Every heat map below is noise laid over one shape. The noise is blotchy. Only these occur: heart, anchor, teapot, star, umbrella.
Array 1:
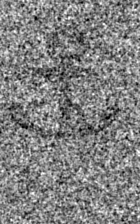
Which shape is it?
anchor
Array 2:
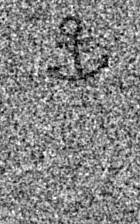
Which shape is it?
anchor
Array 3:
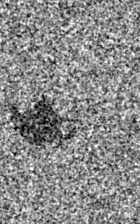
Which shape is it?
teapot
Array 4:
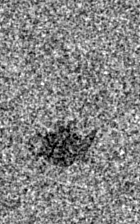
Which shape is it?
teapot
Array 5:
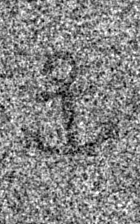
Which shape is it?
anchor
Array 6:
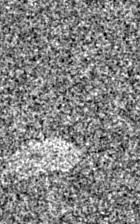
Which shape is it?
umbrella
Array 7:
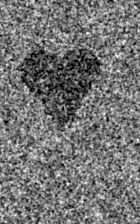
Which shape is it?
heart
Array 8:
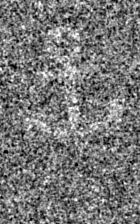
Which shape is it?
anchor
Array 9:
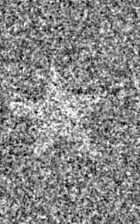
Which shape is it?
star
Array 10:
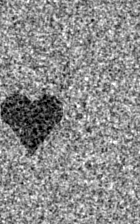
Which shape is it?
heart
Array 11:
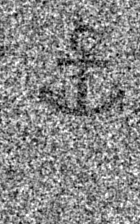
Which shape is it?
anchor
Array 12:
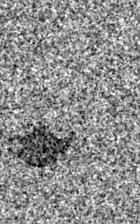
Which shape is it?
teapot
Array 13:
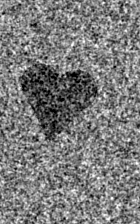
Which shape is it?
heart
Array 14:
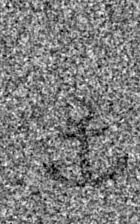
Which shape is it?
anchor
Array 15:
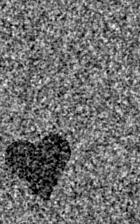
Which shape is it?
heart
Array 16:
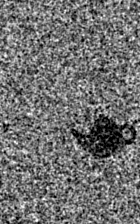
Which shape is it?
teapot
